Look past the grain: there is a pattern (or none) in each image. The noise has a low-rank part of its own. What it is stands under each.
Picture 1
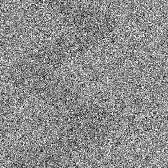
a wavy band
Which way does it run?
top to bottom
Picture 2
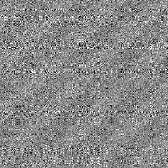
diagonal stripes
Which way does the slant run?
bottom left to top right
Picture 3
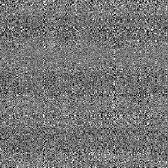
horizontal stripes
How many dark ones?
3
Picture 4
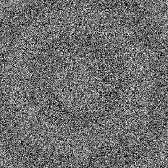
rings round one point
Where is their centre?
centre
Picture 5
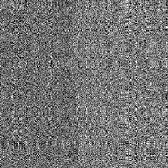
a sharp edge
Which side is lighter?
right
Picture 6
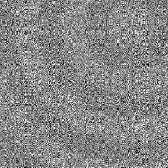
rings round one point
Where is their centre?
top right
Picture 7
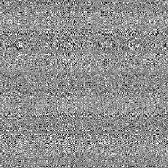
horizontal stripes
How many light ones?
4
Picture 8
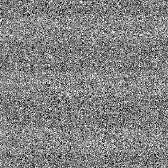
horizontal stripes
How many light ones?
3
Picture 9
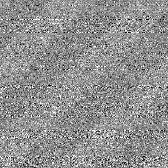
diagonal stripes
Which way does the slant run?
bottom left to top right
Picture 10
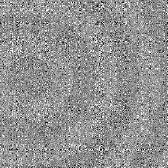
rings round one point
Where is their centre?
middle left
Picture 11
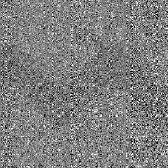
a wavy band
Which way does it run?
left to right
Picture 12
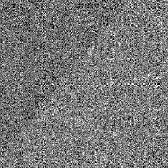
a sharp edge
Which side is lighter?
bottom right
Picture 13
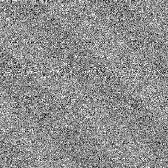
diagonal stripes
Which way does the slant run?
top left to bottom right
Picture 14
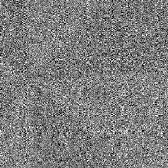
spokes from one point
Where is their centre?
middle left
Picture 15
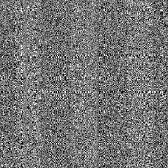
vertical stripes
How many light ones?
3
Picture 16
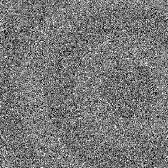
rings round one point
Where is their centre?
middle right
